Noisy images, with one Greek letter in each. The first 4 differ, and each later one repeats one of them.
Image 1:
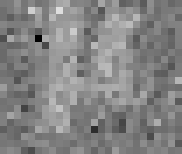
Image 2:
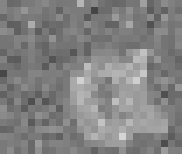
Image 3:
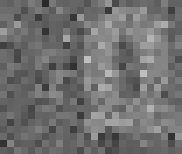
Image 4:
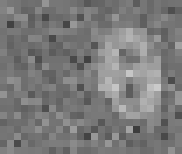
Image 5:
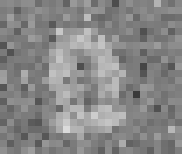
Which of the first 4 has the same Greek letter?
3
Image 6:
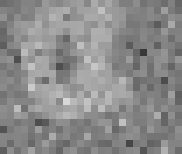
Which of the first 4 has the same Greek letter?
2
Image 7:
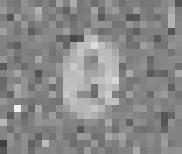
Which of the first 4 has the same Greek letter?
4
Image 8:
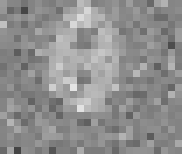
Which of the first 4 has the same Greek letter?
4
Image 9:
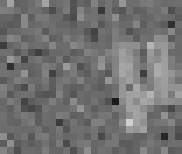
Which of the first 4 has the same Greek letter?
1
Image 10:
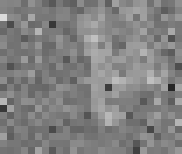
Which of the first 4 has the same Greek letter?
1
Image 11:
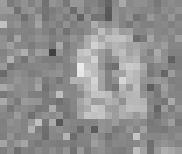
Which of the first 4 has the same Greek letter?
3
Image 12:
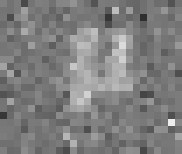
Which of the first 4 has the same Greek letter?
1
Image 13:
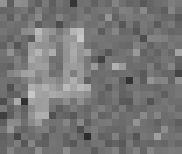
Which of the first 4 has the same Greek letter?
1
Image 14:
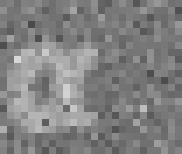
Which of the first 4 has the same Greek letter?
2
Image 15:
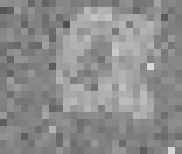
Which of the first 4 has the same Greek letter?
2
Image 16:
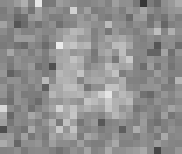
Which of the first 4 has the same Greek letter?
1
